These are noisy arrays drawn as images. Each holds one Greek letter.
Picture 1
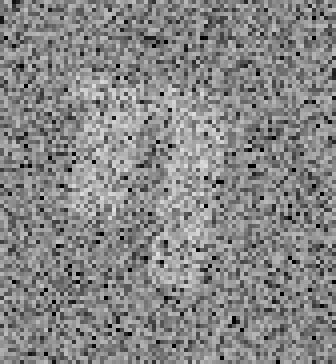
eta
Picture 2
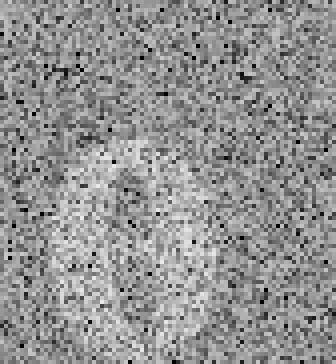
theta
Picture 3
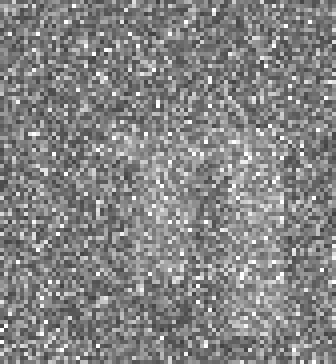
eta
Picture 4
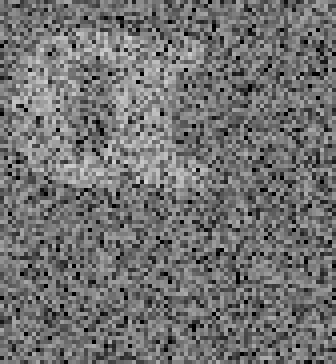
alpha
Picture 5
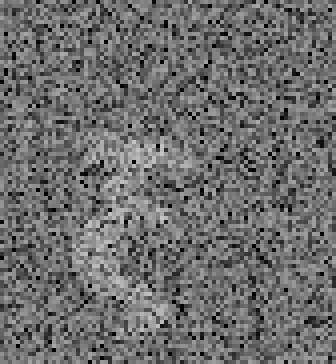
xi
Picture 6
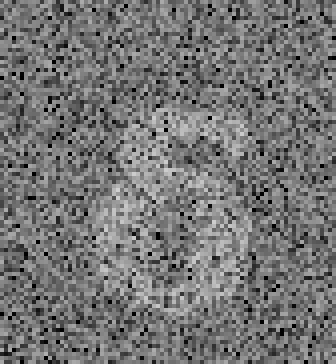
delta
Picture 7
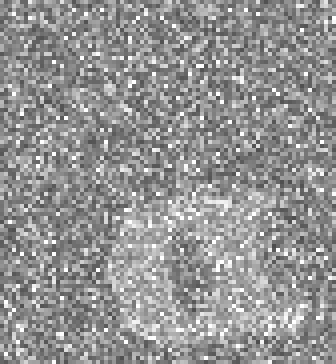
alpha
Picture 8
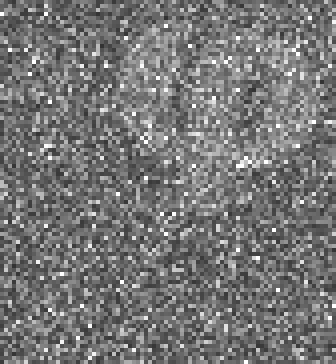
phi
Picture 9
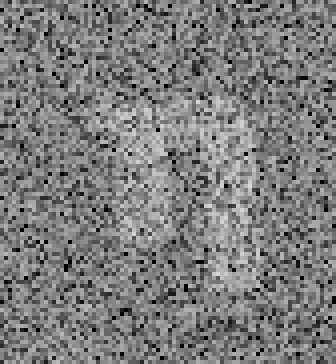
eta
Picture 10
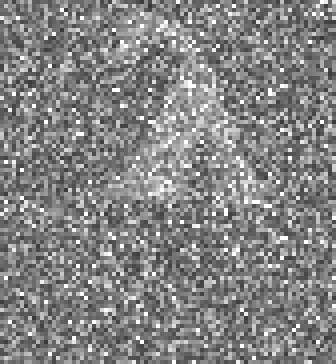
lambda
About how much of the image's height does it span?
half
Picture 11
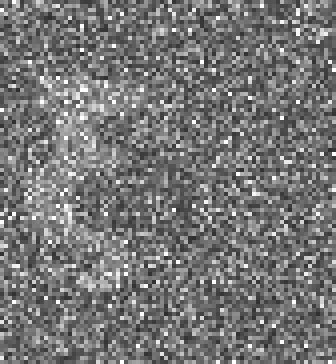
xi
